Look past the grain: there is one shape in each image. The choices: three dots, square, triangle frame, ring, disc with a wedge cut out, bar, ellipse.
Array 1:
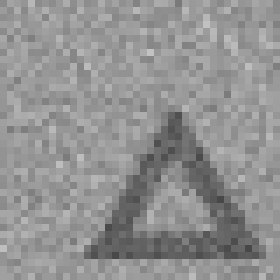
triangle frame
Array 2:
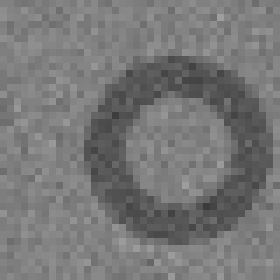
ring
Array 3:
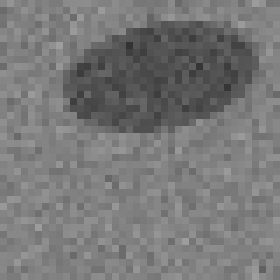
ellipse
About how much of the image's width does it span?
two thirds
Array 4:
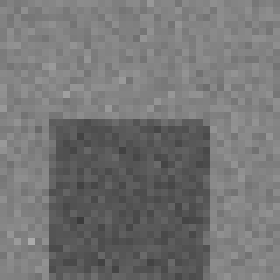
square
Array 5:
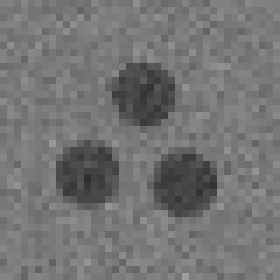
three dots
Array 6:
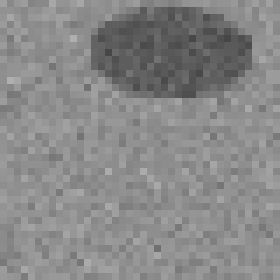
ellipse
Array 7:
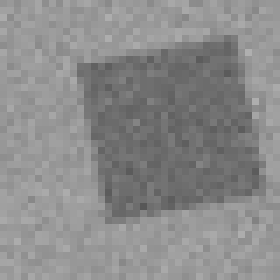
square
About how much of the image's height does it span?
two thirds
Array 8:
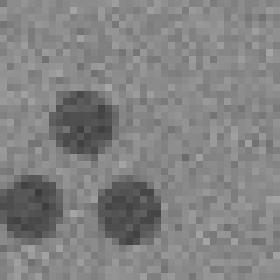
three dots
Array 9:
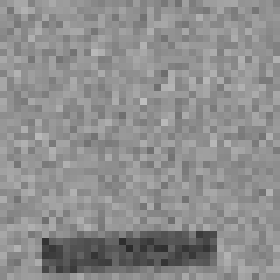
bar
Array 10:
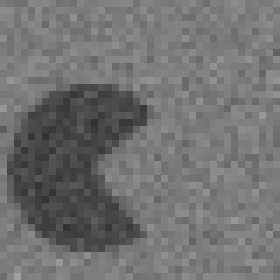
disc with a wedge cut out
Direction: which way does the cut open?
right
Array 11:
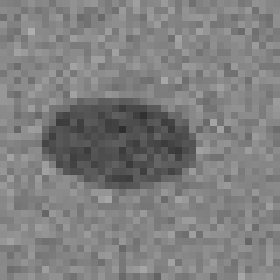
ellipse
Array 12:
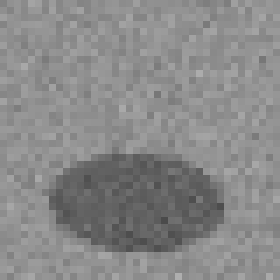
ellipse
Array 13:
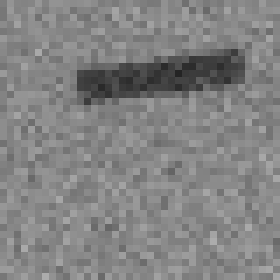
bar
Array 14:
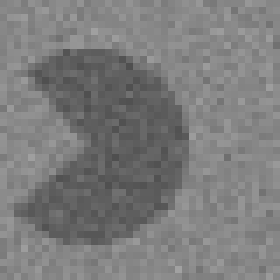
disc with a wedge cut out
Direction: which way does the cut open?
left
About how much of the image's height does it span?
two thirds
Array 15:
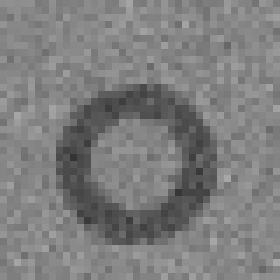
ring
